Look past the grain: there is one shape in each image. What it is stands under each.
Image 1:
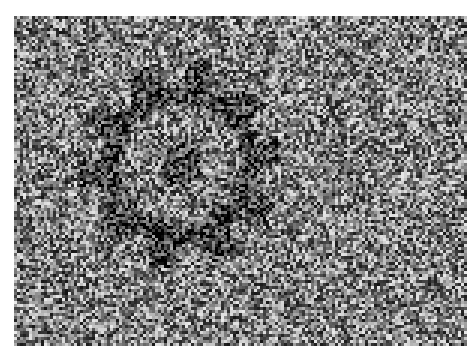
gear
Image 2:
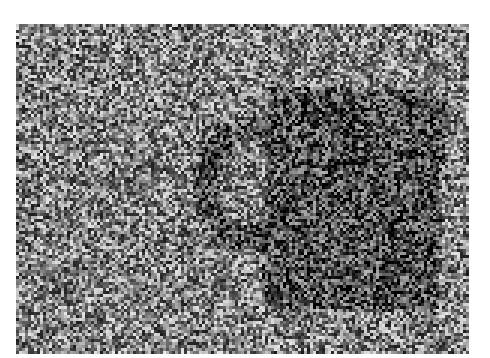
cup
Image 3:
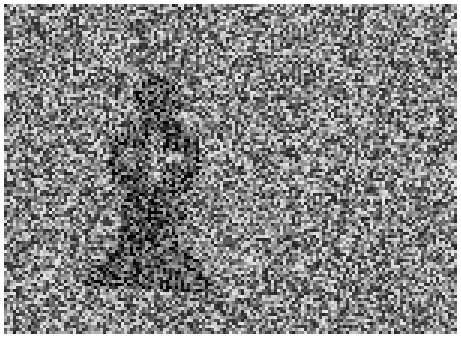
chess bishop
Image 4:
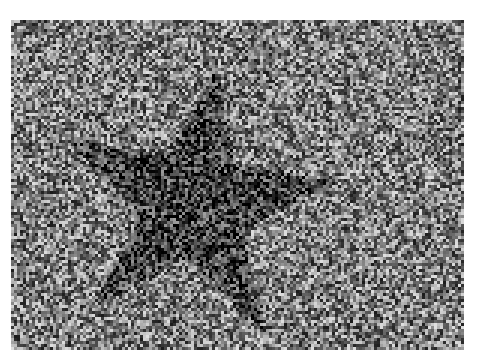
star
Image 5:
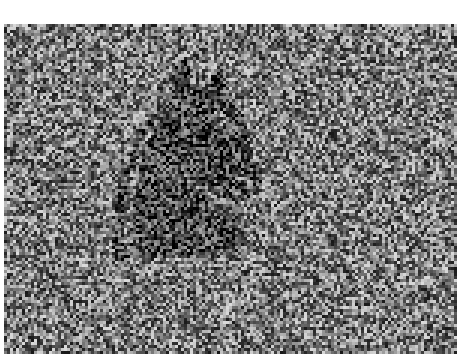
chess knight
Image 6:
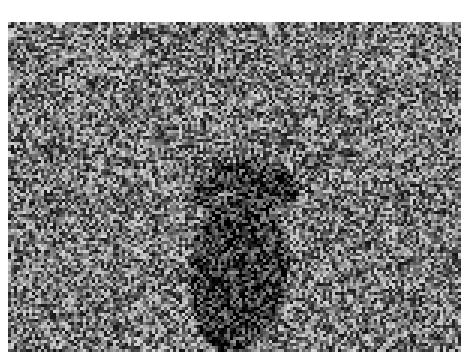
footprint
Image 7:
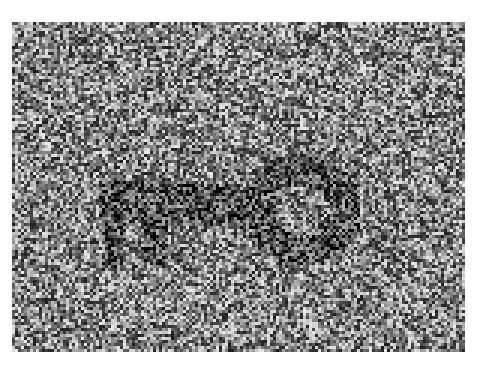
key
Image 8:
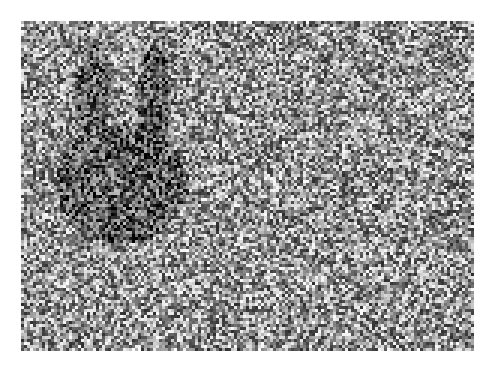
rabbit's head
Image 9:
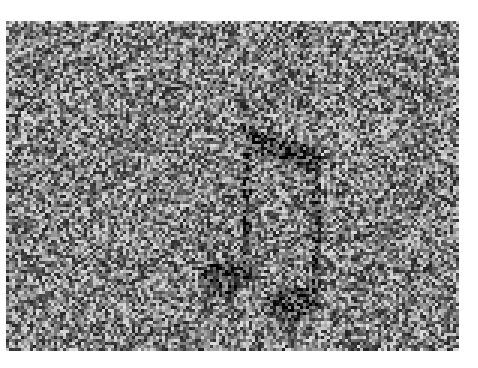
pair of musical notes
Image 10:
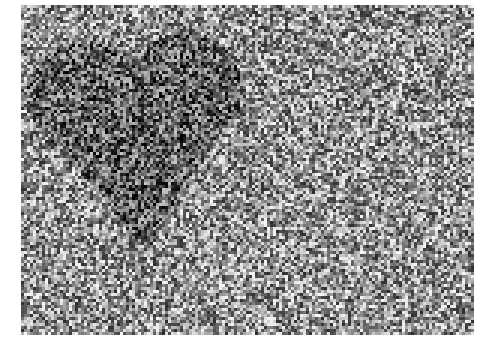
heart
